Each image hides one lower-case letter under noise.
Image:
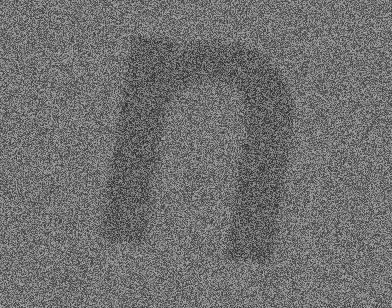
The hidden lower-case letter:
n
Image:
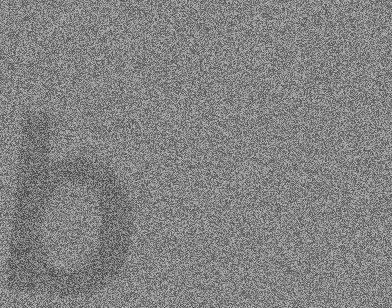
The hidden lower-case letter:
b
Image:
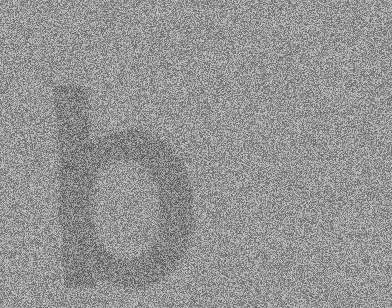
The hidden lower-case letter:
b
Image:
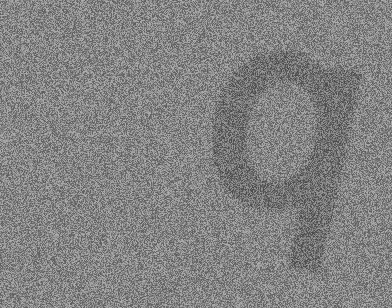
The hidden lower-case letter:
q
